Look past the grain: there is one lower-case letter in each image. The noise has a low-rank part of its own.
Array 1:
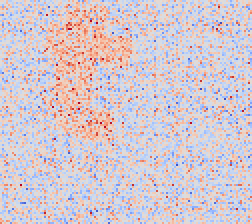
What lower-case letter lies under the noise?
t
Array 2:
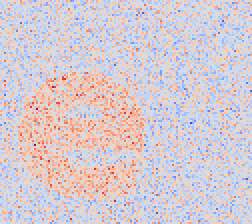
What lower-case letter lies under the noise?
e
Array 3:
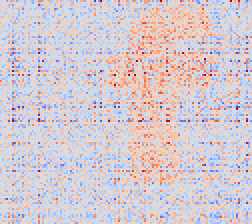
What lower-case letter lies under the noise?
f
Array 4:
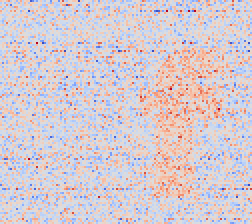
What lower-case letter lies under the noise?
f
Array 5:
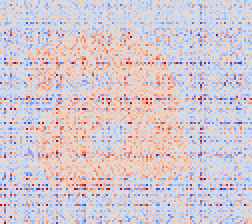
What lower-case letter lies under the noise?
a
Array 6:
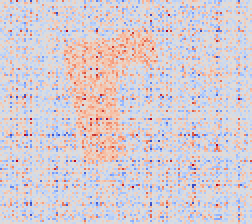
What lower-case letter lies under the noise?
r
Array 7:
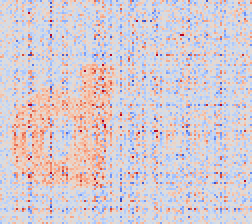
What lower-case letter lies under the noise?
d
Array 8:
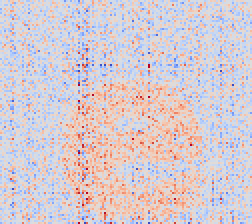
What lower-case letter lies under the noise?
e
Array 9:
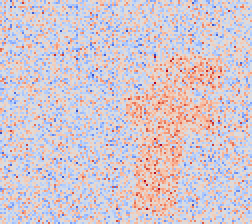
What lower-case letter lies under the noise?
f
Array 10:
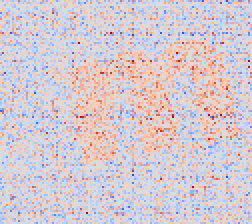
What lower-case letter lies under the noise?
m
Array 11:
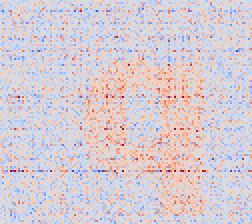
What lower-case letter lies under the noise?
q
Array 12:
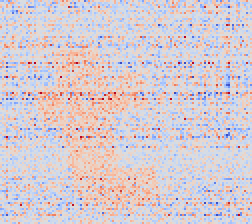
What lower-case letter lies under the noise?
t
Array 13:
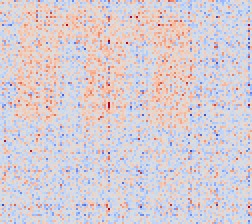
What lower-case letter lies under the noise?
m
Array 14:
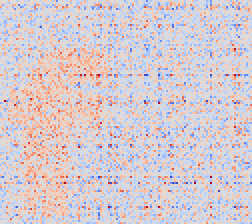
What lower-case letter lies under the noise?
f
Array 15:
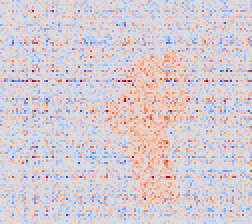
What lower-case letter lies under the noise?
f
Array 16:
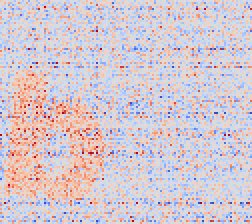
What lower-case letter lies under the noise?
b
